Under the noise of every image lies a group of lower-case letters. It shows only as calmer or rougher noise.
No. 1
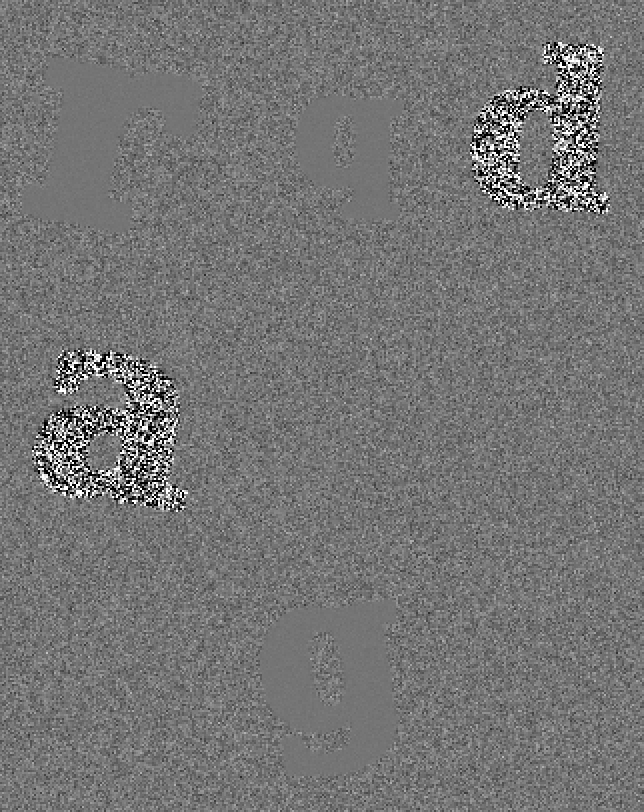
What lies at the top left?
r
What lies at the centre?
nothing
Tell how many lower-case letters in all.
5
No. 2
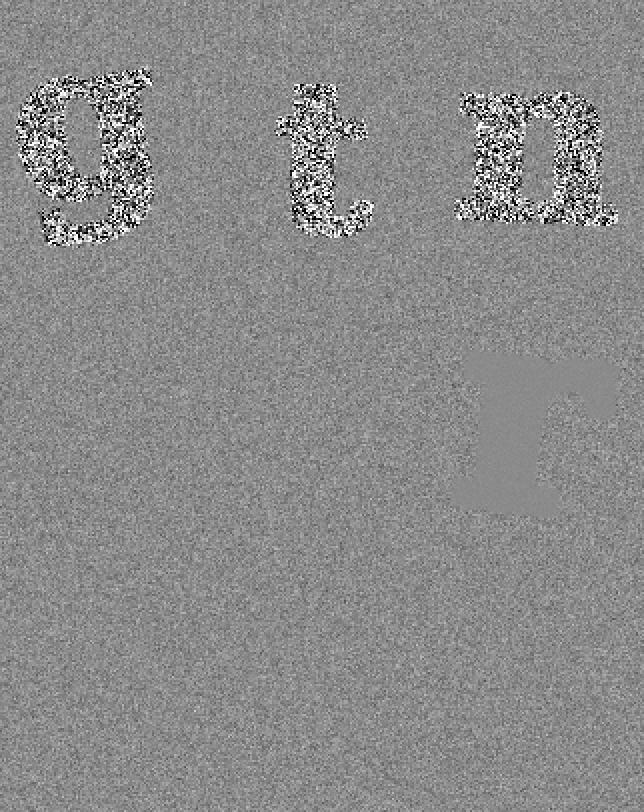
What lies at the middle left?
nothing
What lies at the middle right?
r
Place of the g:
top left
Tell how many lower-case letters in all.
4
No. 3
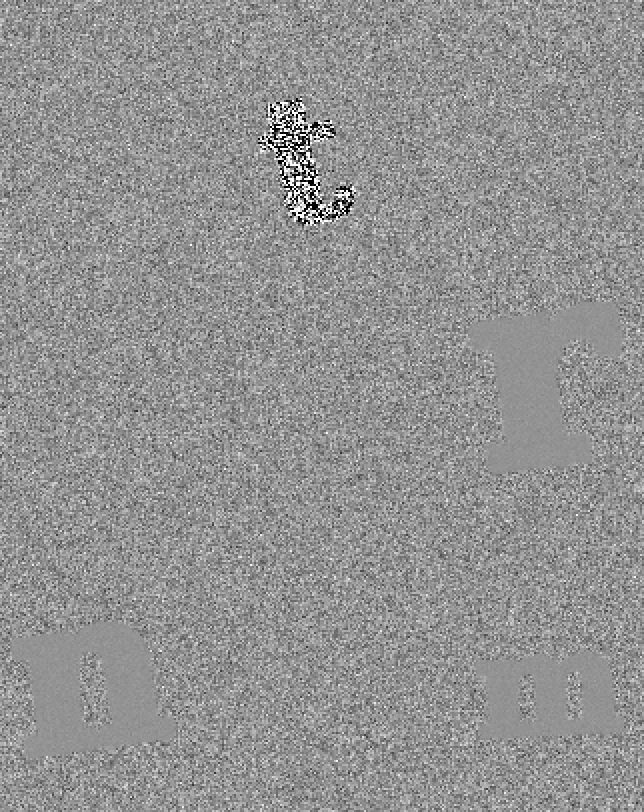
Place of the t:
top middle
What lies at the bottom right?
m
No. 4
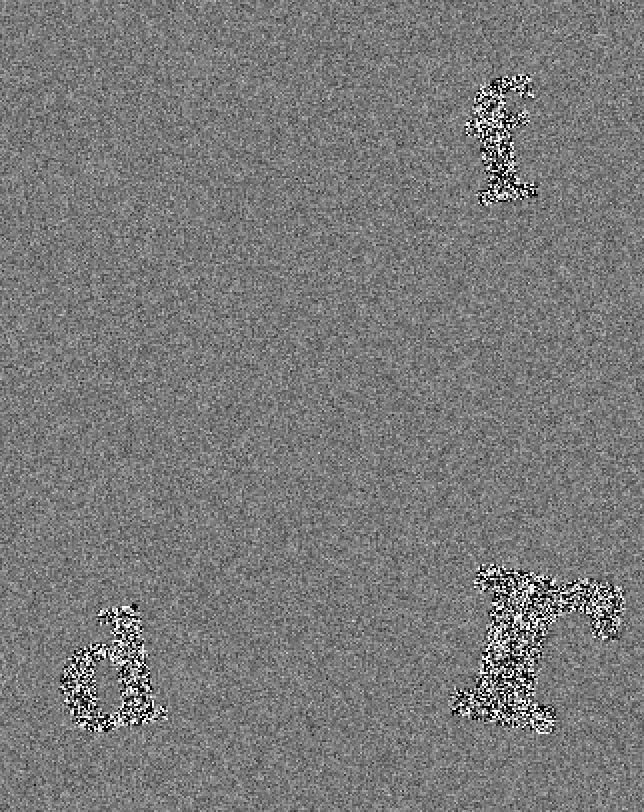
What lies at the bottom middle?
nothing
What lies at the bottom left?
d
